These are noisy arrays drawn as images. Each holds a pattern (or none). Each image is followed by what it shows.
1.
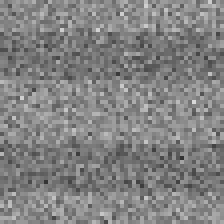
horizontal stripes
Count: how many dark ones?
2
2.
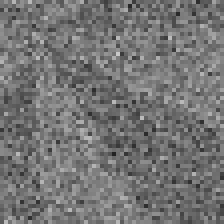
spokes from one point
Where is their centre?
top left
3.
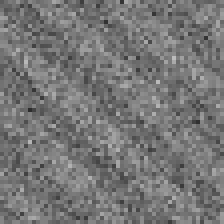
diagonal stripes
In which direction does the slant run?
top left to bottom right
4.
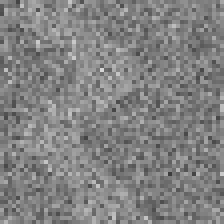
a wavy band
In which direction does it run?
top to bottom
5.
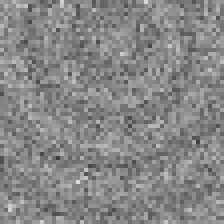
rings round one point
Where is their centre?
top middle
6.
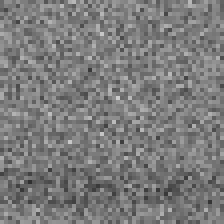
one horizontal stripe
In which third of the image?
bottom
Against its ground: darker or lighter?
darker
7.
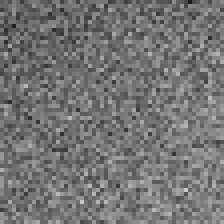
a smooth slope
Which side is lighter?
bottom right
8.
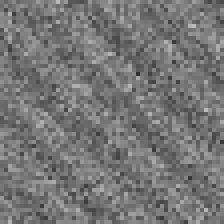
diagonal stripes
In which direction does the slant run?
top left to bottom right
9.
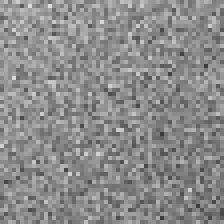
a smooth slope
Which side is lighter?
top left
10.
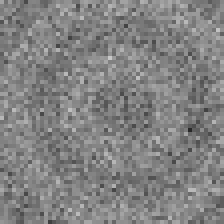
rings round one point
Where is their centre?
centre
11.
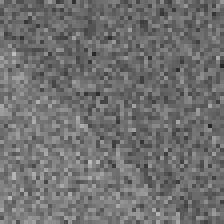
a sharp edge
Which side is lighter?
bottom left
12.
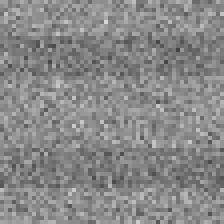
horizontal stripes
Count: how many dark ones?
2
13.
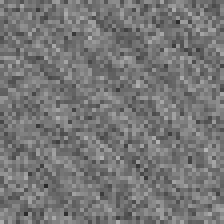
diagonal stripes
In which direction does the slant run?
top left to bottom right
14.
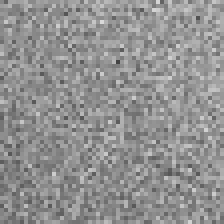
a smooth slope
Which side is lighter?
top right
